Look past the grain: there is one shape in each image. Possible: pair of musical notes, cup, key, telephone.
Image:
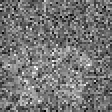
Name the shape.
telephone
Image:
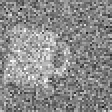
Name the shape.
cup
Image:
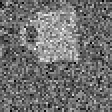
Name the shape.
cup
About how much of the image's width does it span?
half
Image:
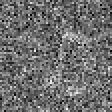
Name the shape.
pair of musical notes
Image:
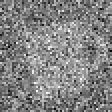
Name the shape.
cup
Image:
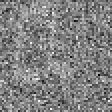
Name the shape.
pair of musical notes
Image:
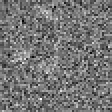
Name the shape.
pair of musical notes
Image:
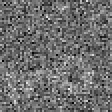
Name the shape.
key
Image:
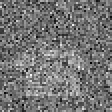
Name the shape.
telephone
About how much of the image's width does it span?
two thirds
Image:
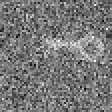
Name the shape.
key
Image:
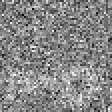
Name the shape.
key
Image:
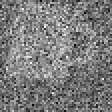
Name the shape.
cup
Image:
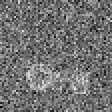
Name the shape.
key
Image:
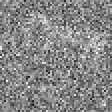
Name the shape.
key
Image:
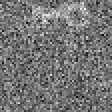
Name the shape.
key
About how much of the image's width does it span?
half
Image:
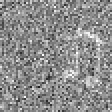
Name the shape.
pair of musical notes
